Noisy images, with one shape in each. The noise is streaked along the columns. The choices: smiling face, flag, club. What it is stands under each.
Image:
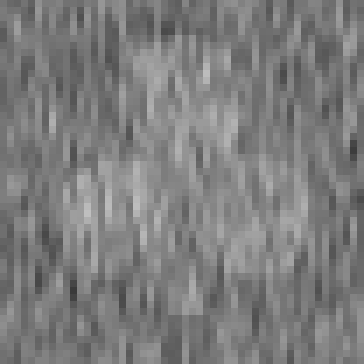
club
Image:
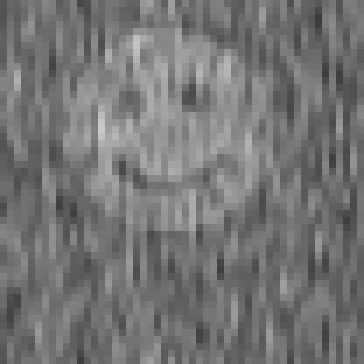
smiling face
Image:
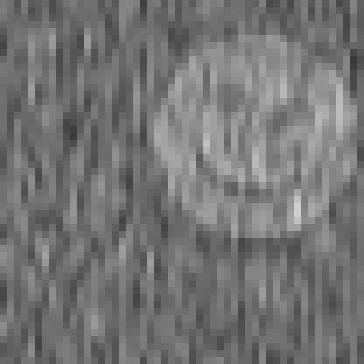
smiling face
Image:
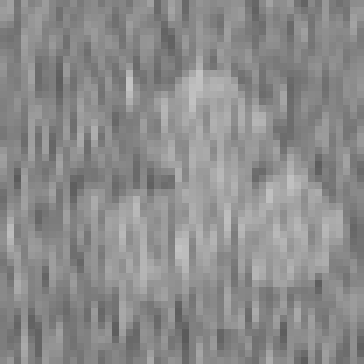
club
